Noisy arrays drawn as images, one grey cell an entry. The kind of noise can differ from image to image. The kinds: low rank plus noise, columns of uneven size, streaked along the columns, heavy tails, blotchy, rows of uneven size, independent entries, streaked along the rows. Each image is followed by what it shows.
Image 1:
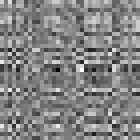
low rank plus noise
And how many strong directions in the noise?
one
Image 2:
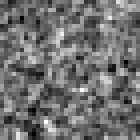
blotchy
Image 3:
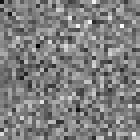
independent entries
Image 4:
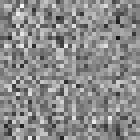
low rank plus noise
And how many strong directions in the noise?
three or four
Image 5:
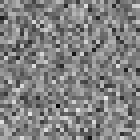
independent entries
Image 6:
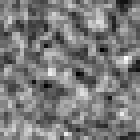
blotchy
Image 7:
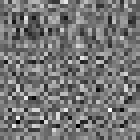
low rank plus noise
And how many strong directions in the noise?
two
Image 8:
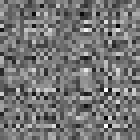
low rank plus noise
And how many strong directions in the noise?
two
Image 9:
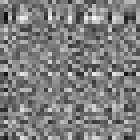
low rank plus noise
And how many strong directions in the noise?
one
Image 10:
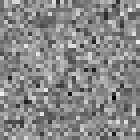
independent entries
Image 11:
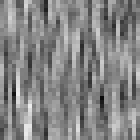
streaked along the columns
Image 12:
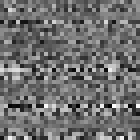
rows of uneven size
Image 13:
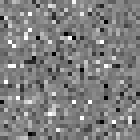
heavy tails
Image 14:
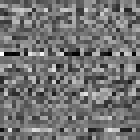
rows of uneven size
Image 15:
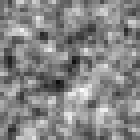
blotchy
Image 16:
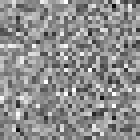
low rank plus noise
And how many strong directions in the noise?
five to eight
